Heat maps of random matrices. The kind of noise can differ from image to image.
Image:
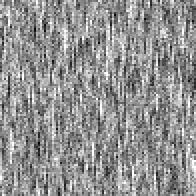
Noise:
streaked along the columns
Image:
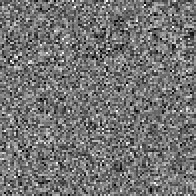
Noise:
low rank plus noise
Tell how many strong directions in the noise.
three or four
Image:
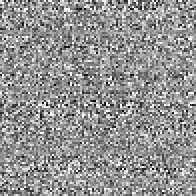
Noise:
rows of uneven size
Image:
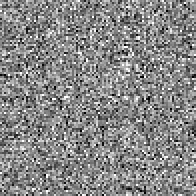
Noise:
low rank plus noise
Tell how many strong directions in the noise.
one
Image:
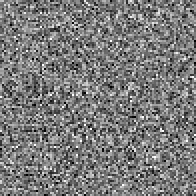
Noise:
low rank plus noise
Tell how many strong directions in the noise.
three or four
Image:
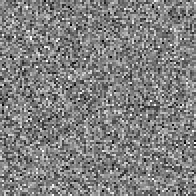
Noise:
independent entries
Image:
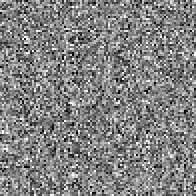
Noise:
low rank plus noise
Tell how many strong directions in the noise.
three or four
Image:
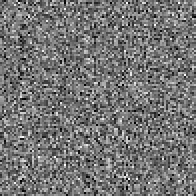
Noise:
low rank plus noise
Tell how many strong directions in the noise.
five to eight
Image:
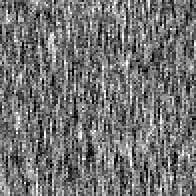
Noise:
streaked along the columns
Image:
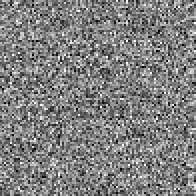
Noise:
low rank plus noise
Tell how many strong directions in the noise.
five to eight
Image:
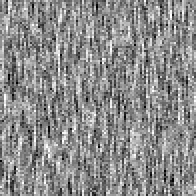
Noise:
streaked along the columns
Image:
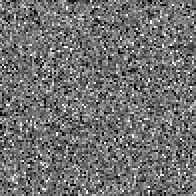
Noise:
heavy tails
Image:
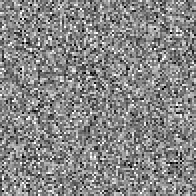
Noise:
low rank plus noise
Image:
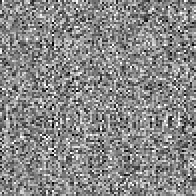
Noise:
low rank plus noise
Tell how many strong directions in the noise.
two
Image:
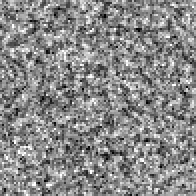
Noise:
blotchy
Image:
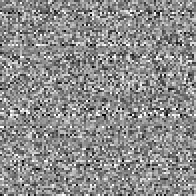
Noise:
rows of uneven size
